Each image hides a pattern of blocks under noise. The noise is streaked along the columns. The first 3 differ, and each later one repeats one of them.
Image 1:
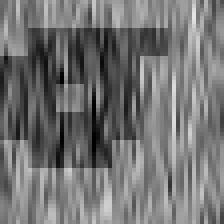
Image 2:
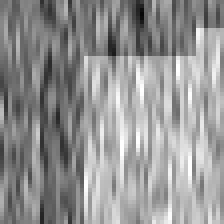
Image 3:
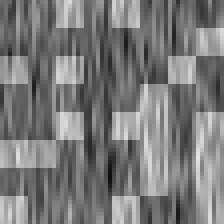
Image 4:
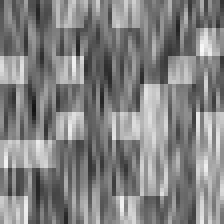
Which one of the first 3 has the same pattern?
3
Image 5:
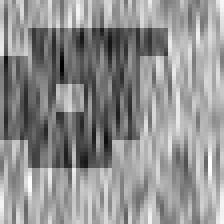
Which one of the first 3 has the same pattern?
1
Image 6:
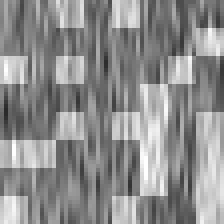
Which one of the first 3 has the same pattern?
3
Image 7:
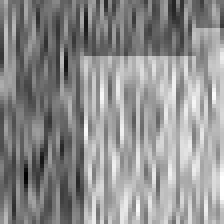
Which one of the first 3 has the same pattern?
2
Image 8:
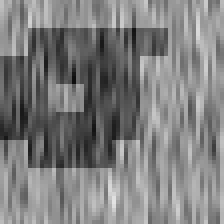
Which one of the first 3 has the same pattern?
1
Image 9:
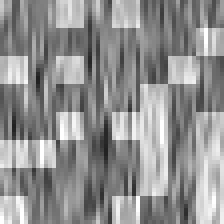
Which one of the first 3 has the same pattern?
3
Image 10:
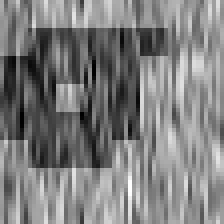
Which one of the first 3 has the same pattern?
1
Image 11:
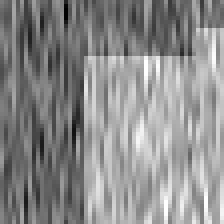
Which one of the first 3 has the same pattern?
2
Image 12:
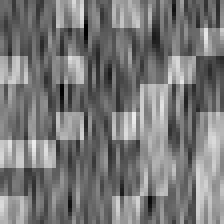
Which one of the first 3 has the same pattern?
3
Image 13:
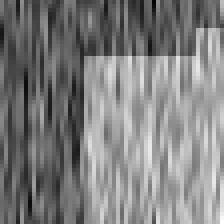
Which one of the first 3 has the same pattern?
2
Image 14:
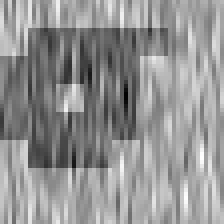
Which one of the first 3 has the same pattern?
1
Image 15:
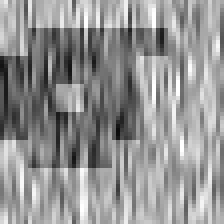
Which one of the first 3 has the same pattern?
1
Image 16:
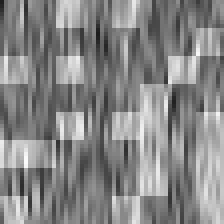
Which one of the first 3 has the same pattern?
3
